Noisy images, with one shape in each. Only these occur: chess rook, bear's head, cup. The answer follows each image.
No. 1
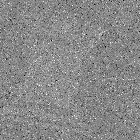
chess rook
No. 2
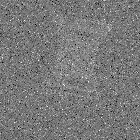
chess rook
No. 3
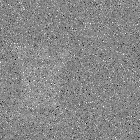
chess rook
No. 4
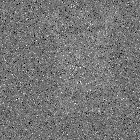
chess rook
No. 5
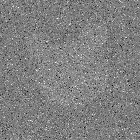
bear's head
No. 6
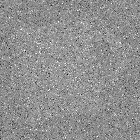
cup
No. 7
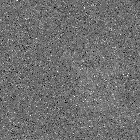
chess rook
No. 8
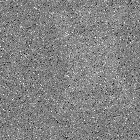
chess rook
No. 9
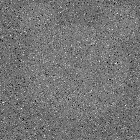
bear's head
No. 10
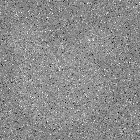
bear's head
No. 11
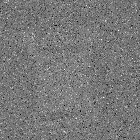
chess rook
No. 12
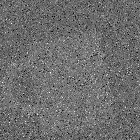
cup
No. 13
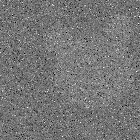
bear's head
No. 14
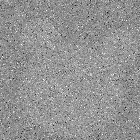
bear's head
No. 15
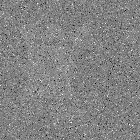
chess rook
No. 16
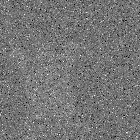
chess rook
